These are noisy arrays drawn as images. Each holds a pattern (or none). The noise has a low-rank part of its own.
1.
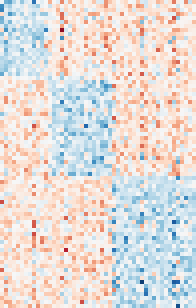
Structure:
blocks along the diagonal
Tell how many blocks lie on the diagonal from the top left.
3
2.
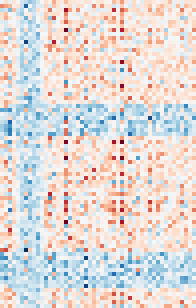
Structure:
bands of rows crossing bands of columns
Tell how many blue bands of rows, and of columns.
2 and 1
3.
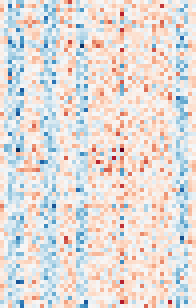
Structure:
bands of columns
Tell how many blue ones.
4
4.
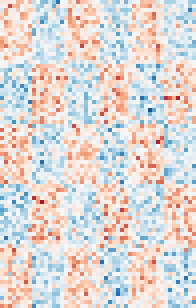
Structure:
a checkerboard
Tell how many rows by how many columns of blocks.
5 by 6
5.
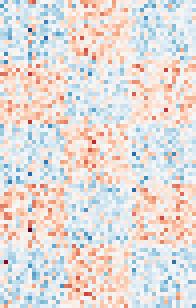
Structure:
a checkerboard
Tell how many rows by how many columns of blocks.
5 by 3
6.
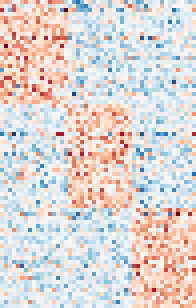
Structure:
blocks along the diagonal
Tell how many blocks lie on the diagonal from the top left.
3
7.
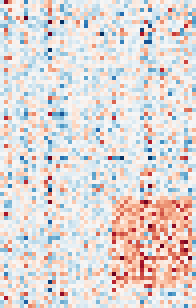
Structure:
one block
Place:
bottom right
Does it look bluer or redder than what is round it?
redder
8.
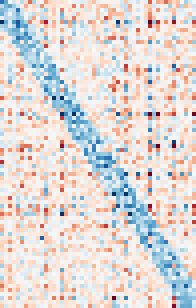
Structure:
a diagonal band
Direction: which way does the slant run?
top left to bottom right
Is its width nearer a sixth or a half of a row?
a sixth
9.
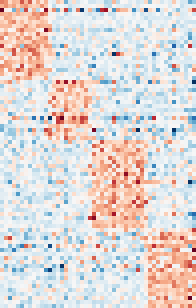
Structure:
blocks along the diagonal
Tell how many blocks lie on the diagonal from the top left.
4
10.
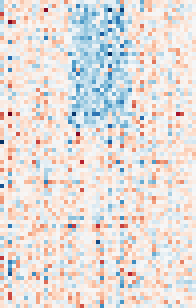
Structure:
one block
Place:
top middle
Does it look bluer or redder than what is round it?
bluer
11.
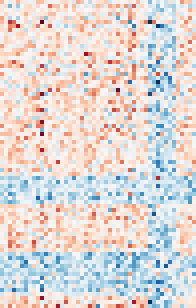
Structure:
bands of rows crossing bands of columns
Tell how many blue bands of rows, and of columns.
2 and 1
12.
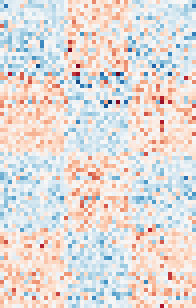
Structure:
a checkerboard
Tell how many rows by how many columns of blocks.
4 by 3
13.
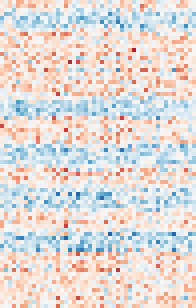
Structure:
bands of rows
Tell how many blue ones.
5
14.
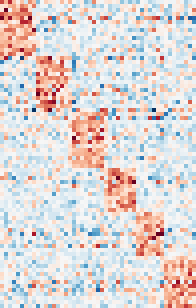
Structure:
blocks along the diagonal
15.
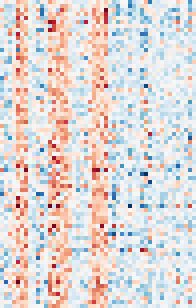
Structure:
bands of columns
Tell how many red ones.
3
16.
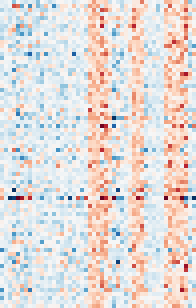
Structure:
bands of columns
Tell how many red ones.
3
